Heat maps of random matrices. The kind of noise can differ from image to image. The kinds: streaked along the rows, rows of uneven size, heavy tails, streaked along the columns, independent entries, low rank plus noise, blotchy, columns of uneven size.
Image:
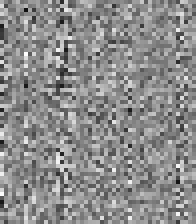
columns of uneven size
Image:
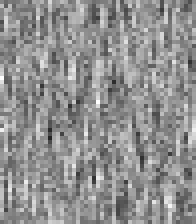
streaked along the columns
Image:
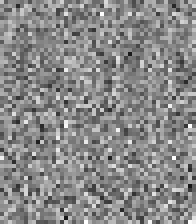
low rank plus noise
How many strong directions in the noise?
five to eight
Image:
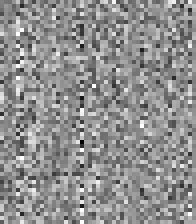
columns of uneven size
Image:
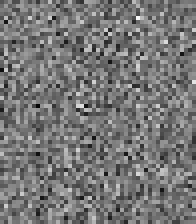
low rank plus noise
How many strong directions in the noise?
five to eight
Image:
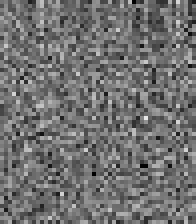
low rank plus noise
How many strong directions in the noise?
two
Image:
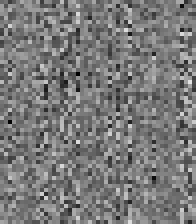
columns of uneven size
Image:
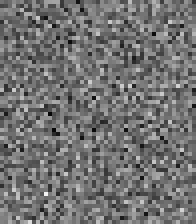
independent entries
